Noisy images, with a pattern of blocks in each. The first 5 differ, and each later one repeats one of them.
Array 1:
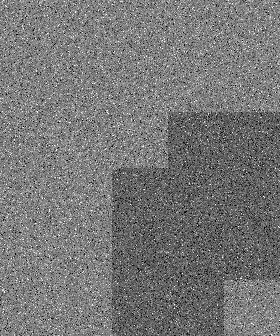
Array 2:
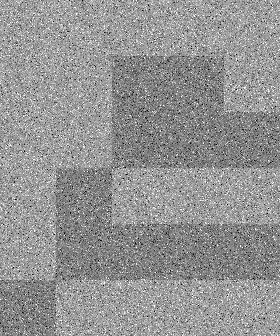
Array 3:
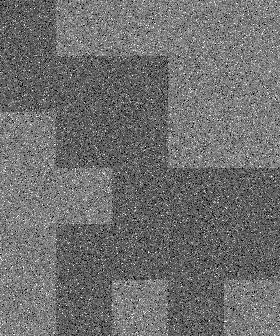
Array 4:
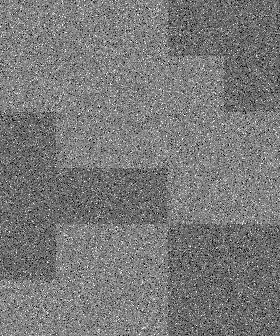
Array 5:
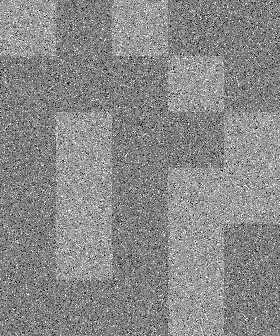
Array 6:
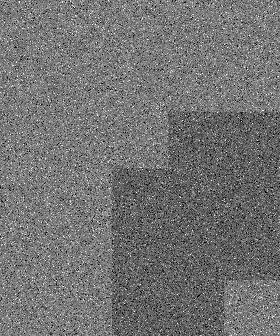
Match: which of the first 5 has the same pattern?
1
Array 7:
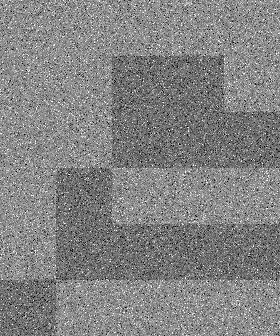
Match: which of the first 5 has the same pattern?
2
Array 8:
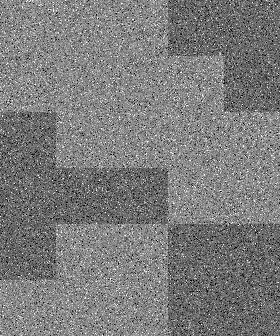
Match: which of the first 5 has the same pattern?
4
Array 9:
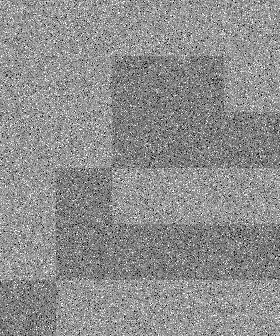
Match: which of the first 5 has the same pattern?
2
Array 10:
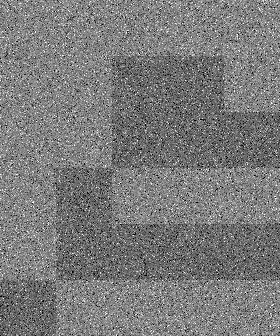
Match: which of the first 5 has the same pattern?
2
